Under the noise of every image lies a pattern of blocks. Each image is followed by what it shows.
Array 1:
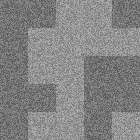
no symmetry
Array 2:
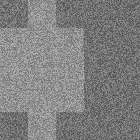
top and bottom mirror each other
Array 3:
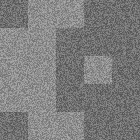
top and bottom mirror each other
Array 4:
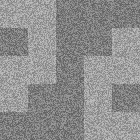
the same after a half turn
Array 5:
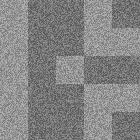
top and bottom mirror each other
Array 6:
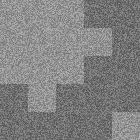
mirrored about the diagonal from the top left
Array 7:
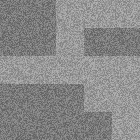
no symmetry
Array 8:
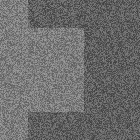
top and bottom mirror each other
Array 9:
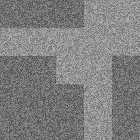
mirrored about the diagonal from the bottom left
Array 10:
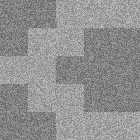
top and bottom mirror each other
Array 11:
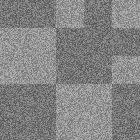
mirrored about the diagonal from the bottom left
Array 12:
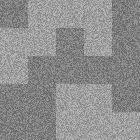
no symmetry
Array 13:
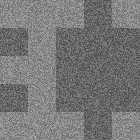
top and bottom mirror each other
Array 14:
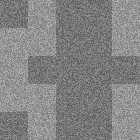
top and bottom mirror each other
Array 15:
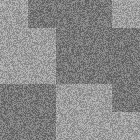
mirrored about the diagonal from the bottom left
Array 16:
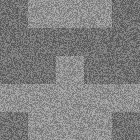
left and right mirror each other
